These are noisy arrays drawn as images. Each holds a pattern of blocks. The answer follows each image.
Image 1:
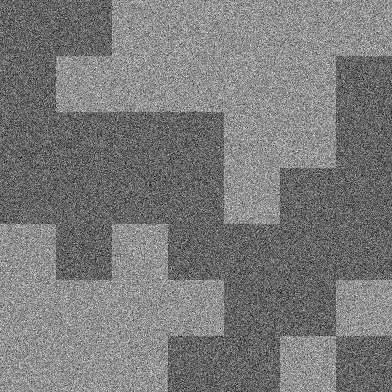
no symmetry
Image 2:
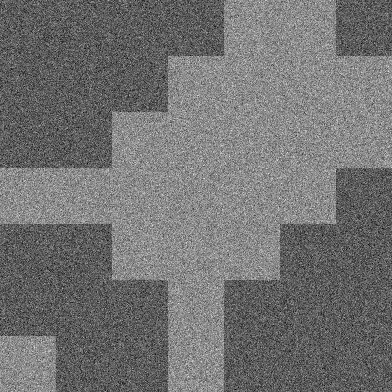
mirrored about the diagonal from the bottom left
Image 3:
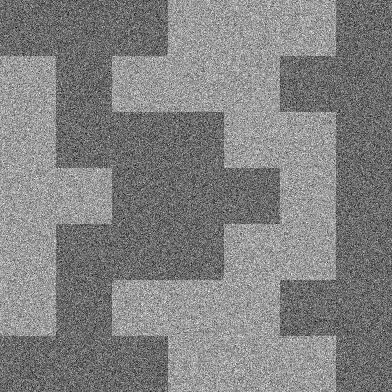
top and bottom mirror each other
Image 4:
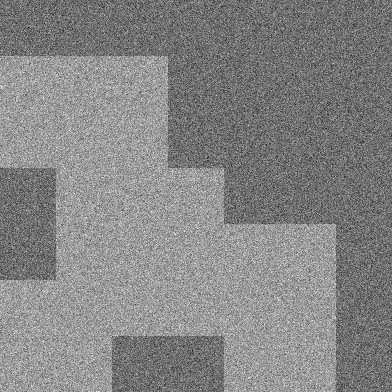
mirrored about the diagonal from the bottom left
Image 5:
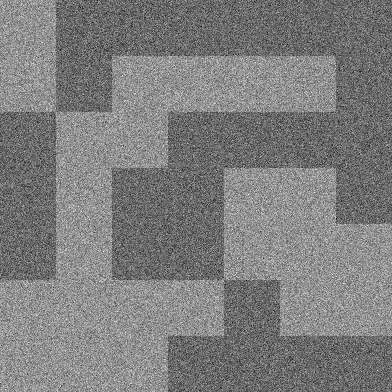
no symmetry
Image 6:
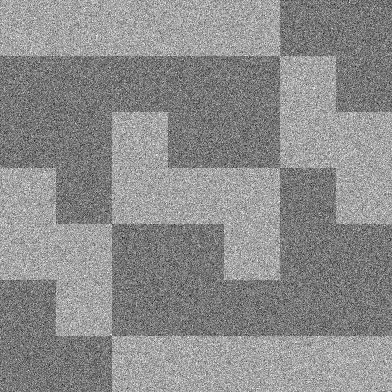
the same after a half turn
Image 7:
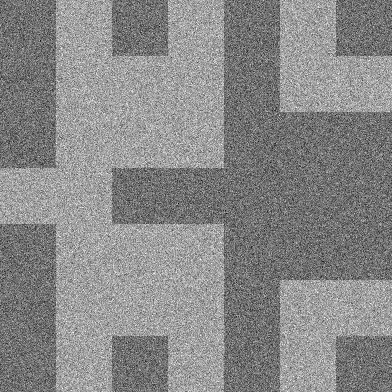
top and bottom mirror each other
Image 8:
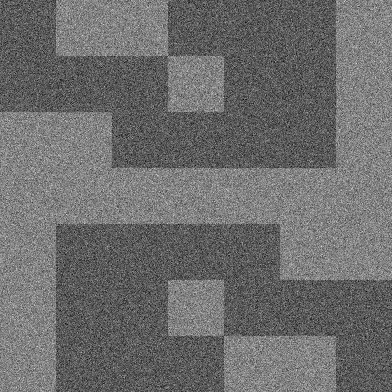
the same after a half turn
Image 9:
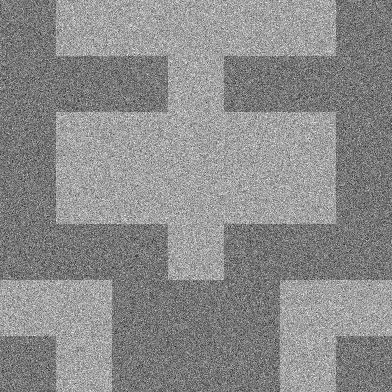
left and right mirror each other
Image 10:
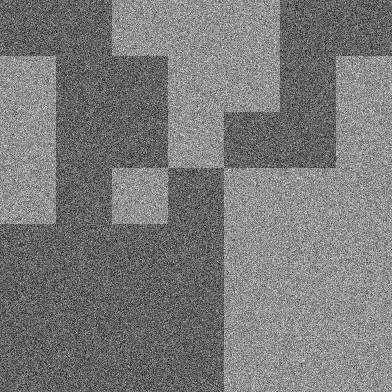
no symmetry
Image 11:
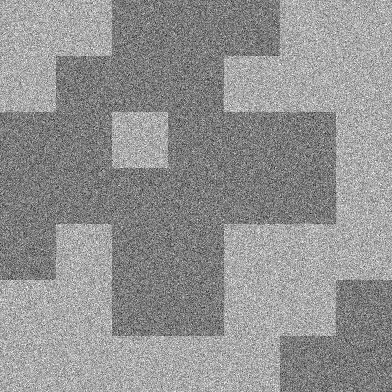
mirrored about the diagonal from the top left
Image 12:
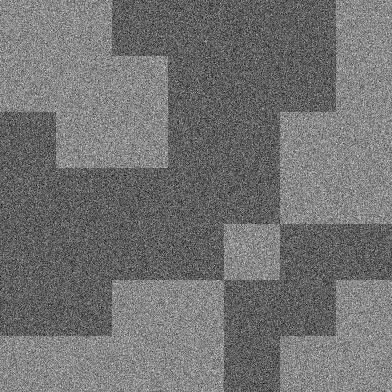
mirrored about the diagonal from the top left
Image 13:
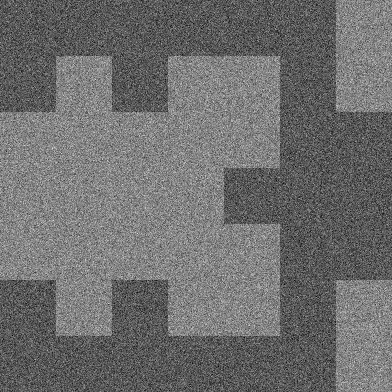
top and bottom mirror each other
